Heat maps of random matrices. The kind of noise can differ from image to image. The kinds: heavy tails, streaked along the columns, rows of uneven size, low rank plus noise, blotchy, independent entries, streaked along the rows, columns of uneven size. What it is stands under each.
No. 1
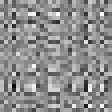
low rank plus noise
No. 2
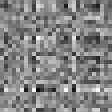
low rank plus noise
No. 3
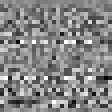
rows of uneven size
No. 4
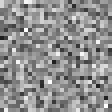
independent entries
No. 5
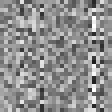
columns of uneven size
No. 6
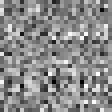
low rank plus noise
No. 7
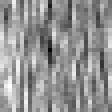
streaked along the columns
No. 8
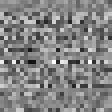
rows of uneven size
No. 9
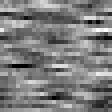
streaked along the rows
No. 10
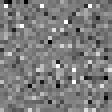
heavy tails
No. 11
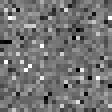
heavy tails
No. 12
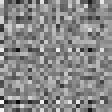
low rank plus noise
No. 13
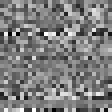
rows of uneven size
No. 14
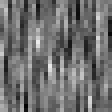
streaked along the columns
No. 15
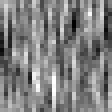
streaked along the columns
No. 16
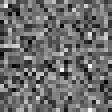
independent entries
